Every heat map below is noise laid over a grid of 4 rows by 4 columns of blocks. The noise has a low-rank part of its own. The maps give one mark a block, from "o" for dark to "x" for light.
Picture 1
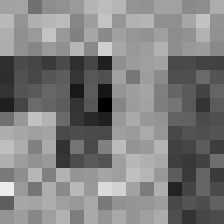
x x x x
o o x o
x o x o
x x x o
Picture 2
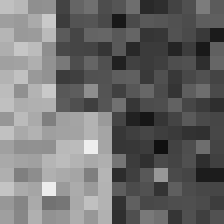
x o o o
x o o o
x x o o
x x o o
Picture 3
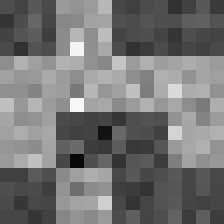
o x o o
x x x x
x o o x
o x o o
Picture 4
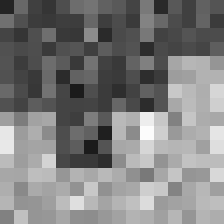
o o o o
o o o x
x o x x
x x x x
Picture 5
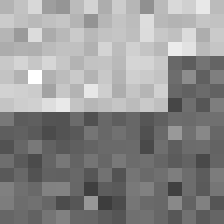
x x x x
x x x o
o o o o
o o o o
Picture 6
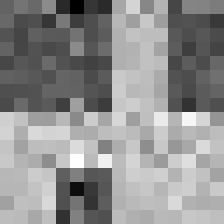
o o x o
o o x o
x x x x
x o x x
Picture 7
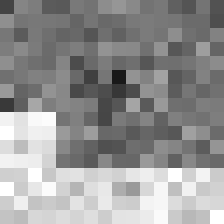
o o o o
o o o o
x o o o
x x x x
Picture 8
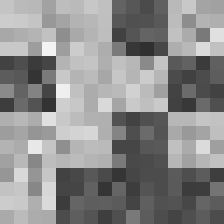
x x o x
o x x o
x x o x
x o o o
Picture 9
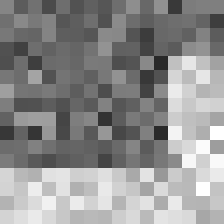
o o o o
o o o x
o o o x
x x x x
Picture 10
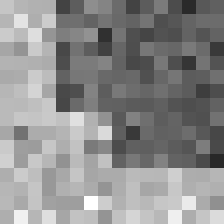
x o o o
x o o o
x x o o
x x x x
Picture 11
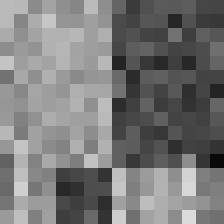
x x o o
x x o o
x x o o
x o x x
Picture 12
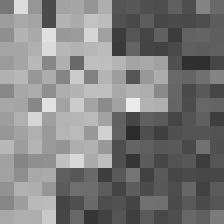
x x o o
x x x o
x x o o
x o o o
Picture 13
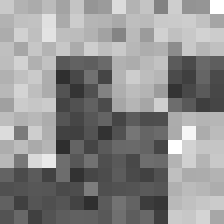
x x x x
x o x o
x o o x
o o o x
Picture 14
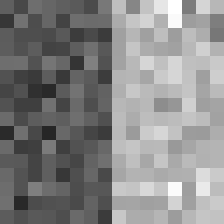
o o x x
o o x x
o o x x
o o x x
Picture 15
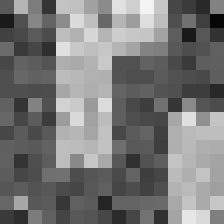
o x x o
o x o o
o x o x
o o o x
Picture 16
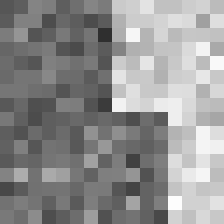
o o x x
o o x x
o o o x
o o o x
